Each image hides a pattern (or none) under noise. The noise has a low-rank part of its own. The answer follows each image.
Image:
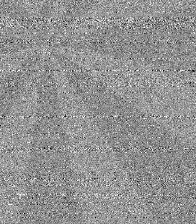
spokes from one point
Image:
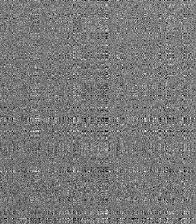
a smooth slope
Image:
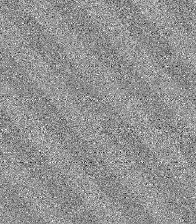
diagonal stripes
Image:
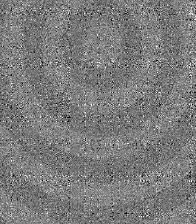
rings round one point
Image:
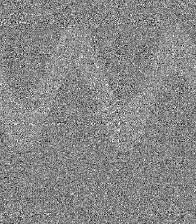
a wavy band
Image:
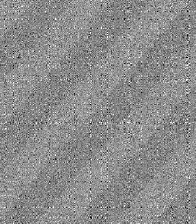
diagonal stripes
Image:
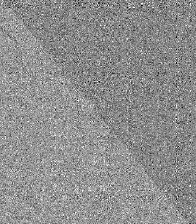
a sharp edge
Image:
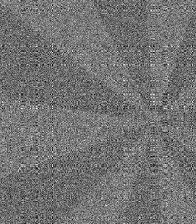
spokes from one point
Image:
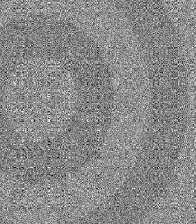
rings round one point
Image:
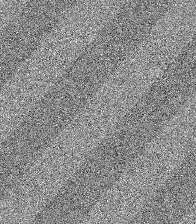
diagonal stripes
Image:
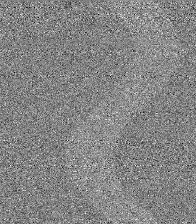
a wavy band
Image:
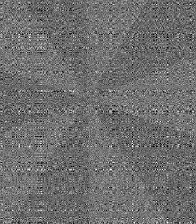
spokes from one point
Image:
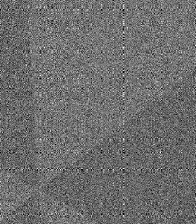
spokes from one point
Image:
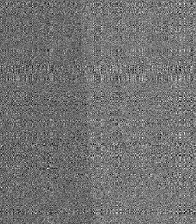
a sharp edge
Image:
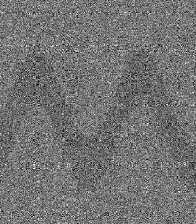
a wavy band
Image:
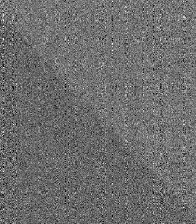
a sharp edge
